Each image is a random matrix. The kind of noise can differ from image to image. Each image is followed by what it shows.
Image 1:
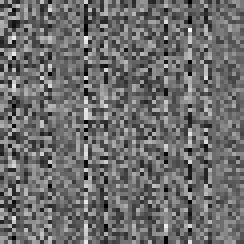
columns of uneven size
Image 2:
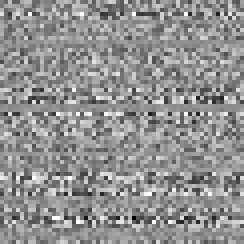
rows of uneven size
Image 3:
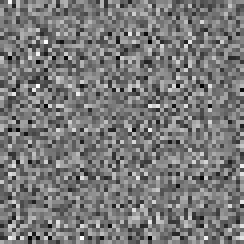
low rank plus noise
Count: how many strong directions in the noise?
five to eight
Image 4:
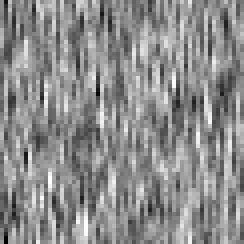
streaked along the columns
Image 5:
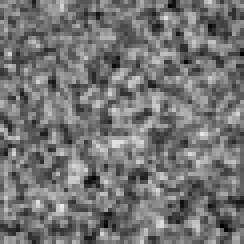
blotchy
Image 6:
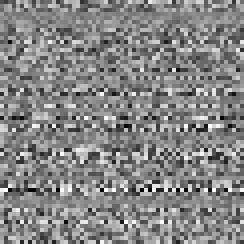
rows of uneven size
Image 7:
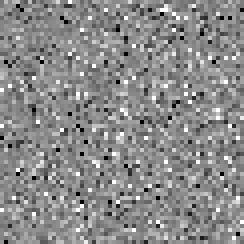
heavy tails
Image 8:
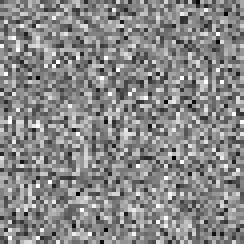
independent entries
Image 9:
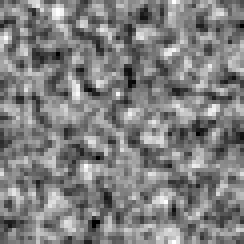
blotchy
